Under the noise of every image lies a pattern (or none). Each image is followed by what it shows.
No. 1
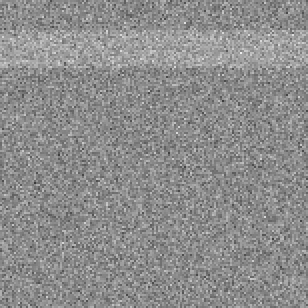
one band of rows
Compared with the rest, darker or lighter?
lighter
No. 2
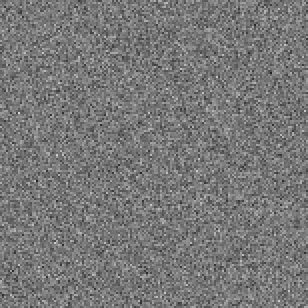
only noise
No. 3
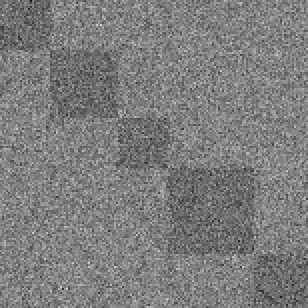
blocks along the diagonal
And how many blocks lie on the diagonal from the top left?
5
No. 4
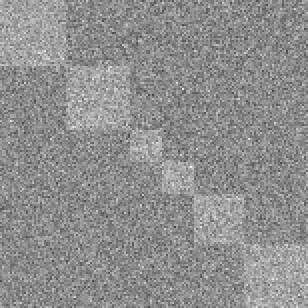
blocks along the diagonal
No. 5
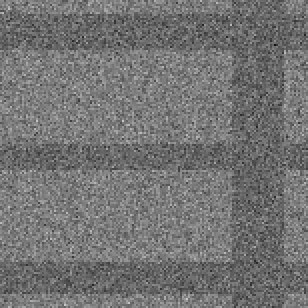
bands of rows crossing bands of columns
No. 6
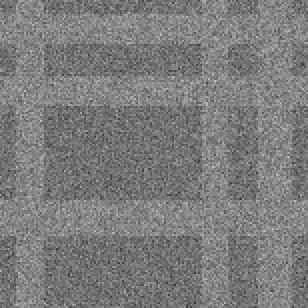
bands of rows crossing bands of columns
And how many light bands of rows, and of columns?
3 and 3
